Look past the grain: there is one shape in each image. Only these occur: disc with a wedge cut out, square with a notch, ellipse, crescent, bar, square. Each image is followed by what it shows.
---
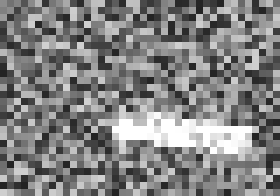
light bar
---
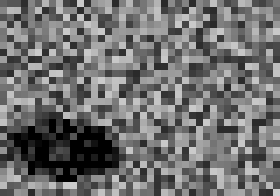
dark ellipse, bottom left
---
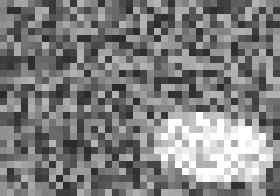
light ellipse, bottom right
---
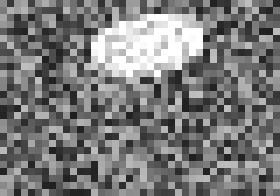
light ellipse, top middle
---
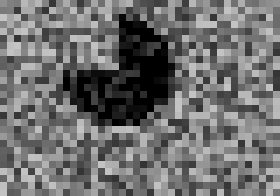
dark disc with a wedge cut out
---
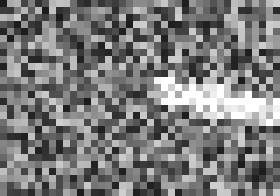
light bar, middle right
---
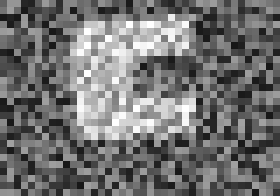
light square with a notch
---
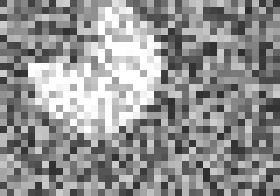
light disc with a wedge cut out
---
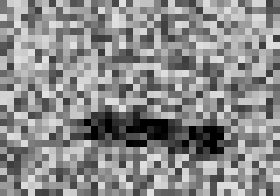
dark bar
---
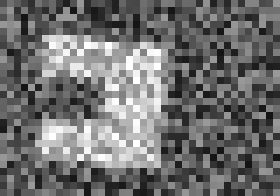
light square with a notch
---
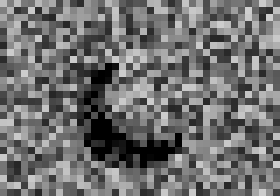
dark crescent
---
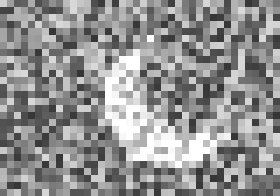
light crescent
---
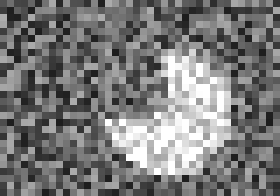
light disc with a wedge cut out
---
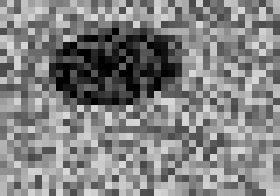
dark ellipse
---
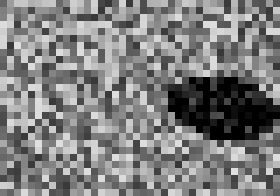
dark ellipse, middle right
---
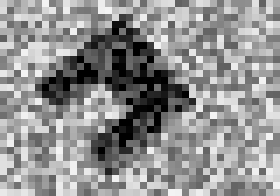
dark square with a notch
